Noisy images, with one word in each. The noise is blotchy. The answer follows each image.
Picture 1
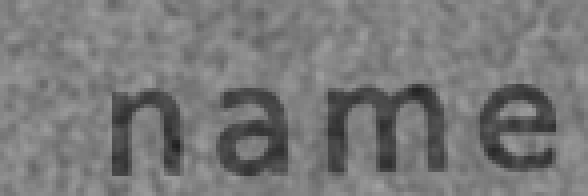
name
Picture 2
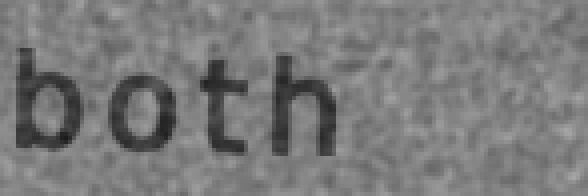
both
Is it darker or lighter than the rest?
darker
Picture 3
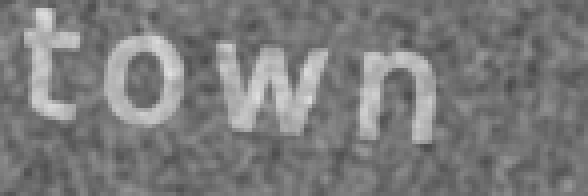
town
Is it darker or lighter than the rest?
lighter
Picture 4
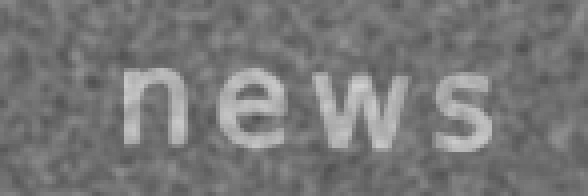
news
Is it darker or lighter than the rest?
lighter
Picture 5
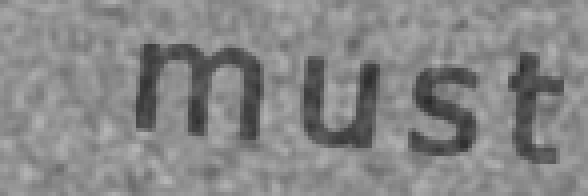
must
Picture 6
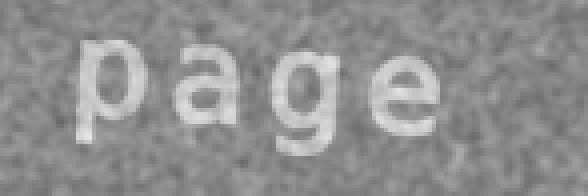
page
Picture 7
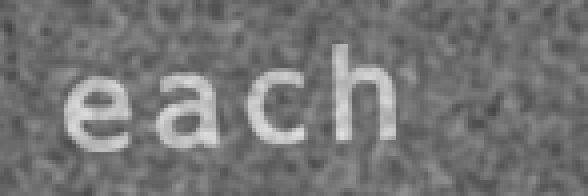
each
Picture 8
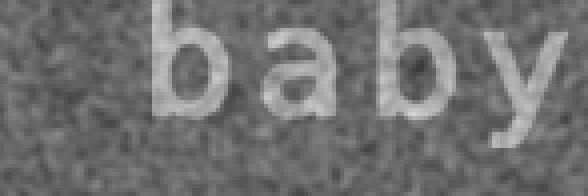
baby
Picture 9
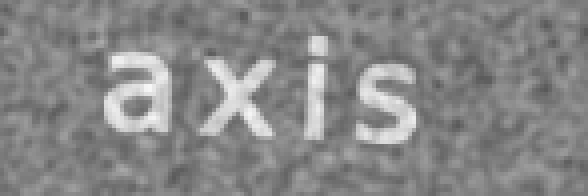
axis
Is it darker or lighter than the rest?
lighter
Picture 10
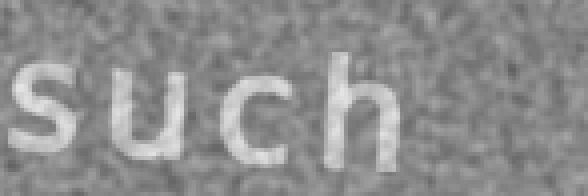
such
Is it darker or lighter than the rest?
lighter
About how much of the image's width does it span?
two thirds
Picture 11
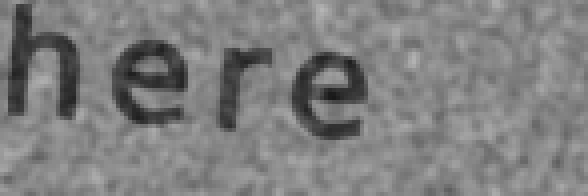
here
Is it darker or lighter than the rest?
darker
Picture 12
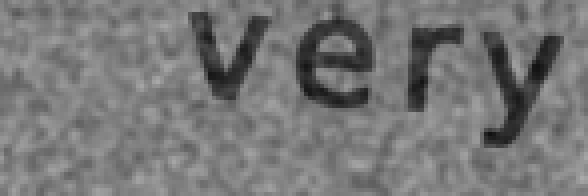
very
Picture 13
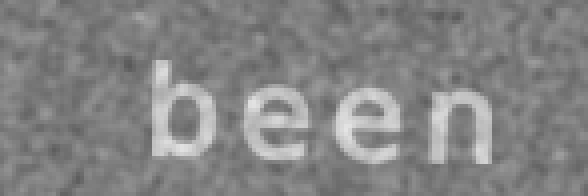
been
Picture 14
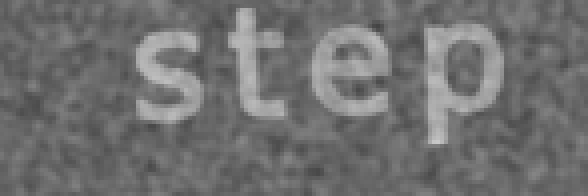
step
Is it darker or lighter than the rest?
lighter
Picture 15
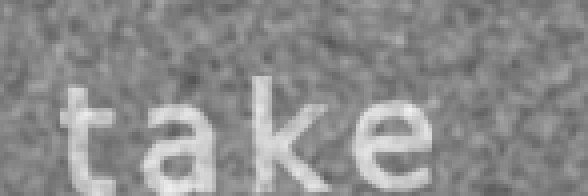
take
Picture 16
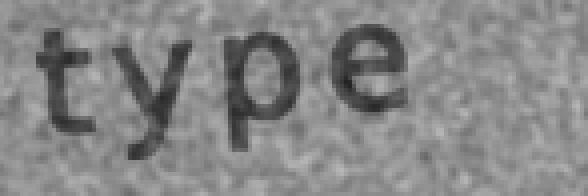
type
